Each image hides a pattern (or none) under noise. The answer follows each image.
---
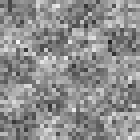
a checkerboard
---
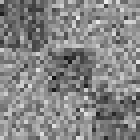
blocks along the diagonal
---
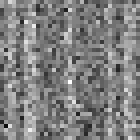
bands of columns
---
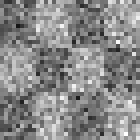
a checkerboard
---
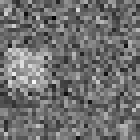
one block
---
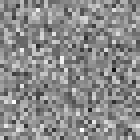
only noise
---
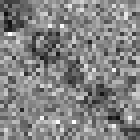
blocks along the diagonal
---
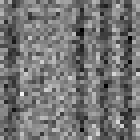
bands of columns
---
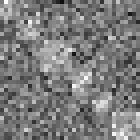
blocks along the diagonal
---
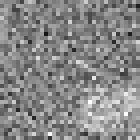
one block
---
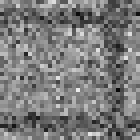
bands of rows crossing bands of columns
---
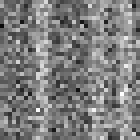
bands of columns
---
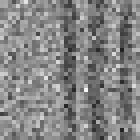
bands of columns
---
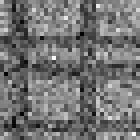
bands of rows crossing bands of columns
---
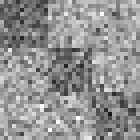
blocks along the diagonal
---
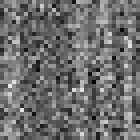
bands of columns
